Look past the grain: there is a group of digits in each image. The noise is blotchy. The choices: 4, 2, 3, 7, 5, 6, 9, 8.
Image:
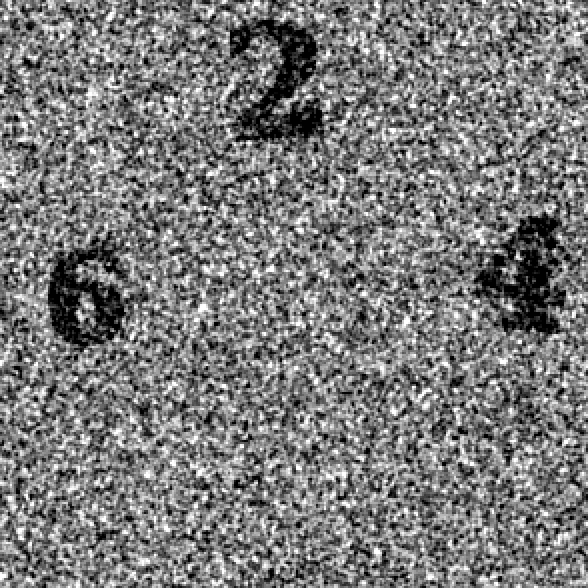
top middle: 2; middle left: 6; middle right: 4
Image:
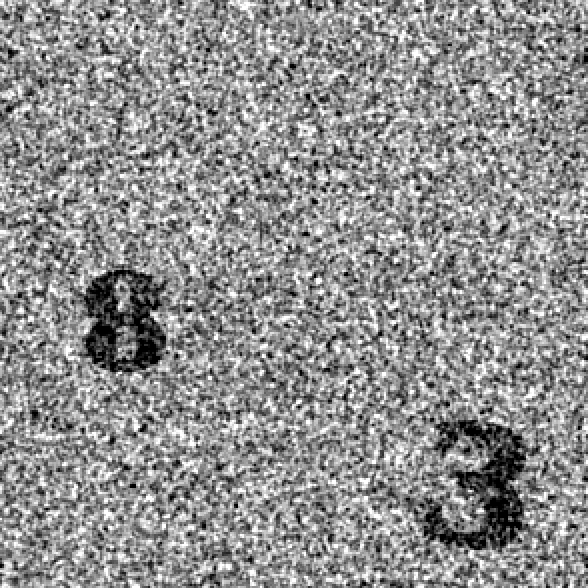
middle left: 8; bottom right: 3
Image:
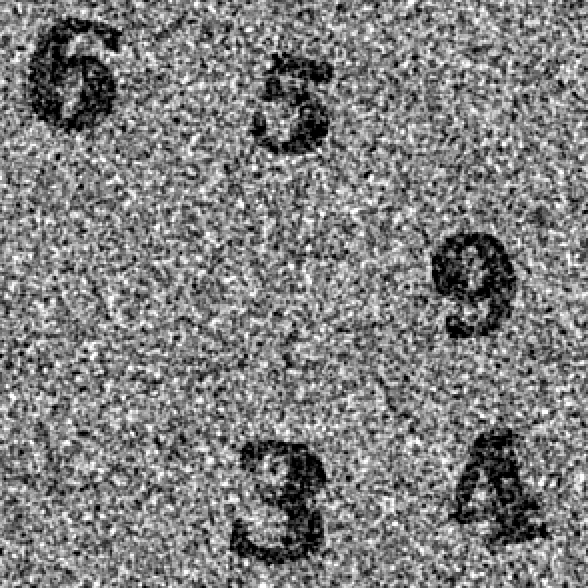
top left: 6; top middle: 5; middle right: 9; bottom middle: 3; bottom right: 4
